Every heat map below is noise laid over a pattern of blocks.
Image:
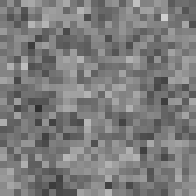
left and right mirror each other
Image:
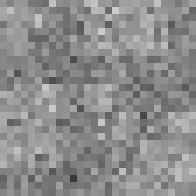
mirrored about the diagonal from the top left
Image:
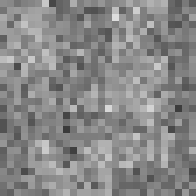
no symmetry
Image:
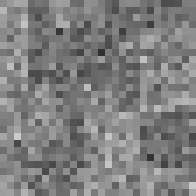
no symmetry
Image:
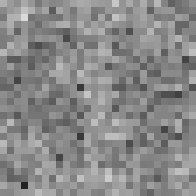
the same after a half turn
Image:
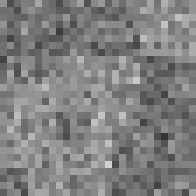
mirrored about the diagonal from the bottom left
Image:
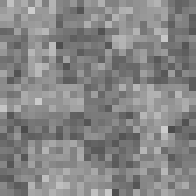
the same after a half turn
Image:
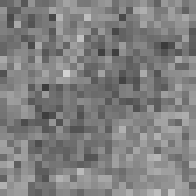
mirrored about the diagonal from the top left
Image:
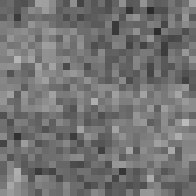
the same after a half turn
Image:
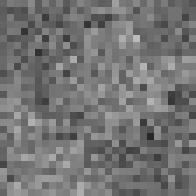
mirrored about the diagonal from the bottom left
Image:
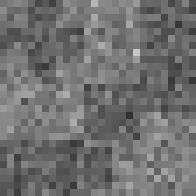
mirrored about the diagonal from the top left
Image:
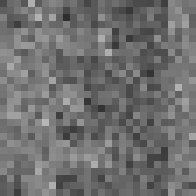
top and bottom mirror each other
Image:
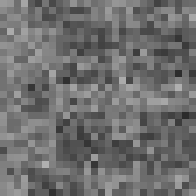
top and bottom mirror each other
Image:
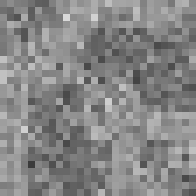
mirrored about the diagonal from the top left
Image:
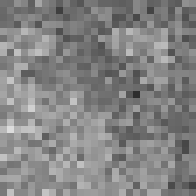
mirrored about the diagonal from the bottom left
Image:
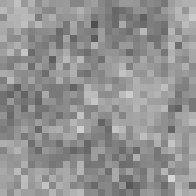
top and bottom mirror each other
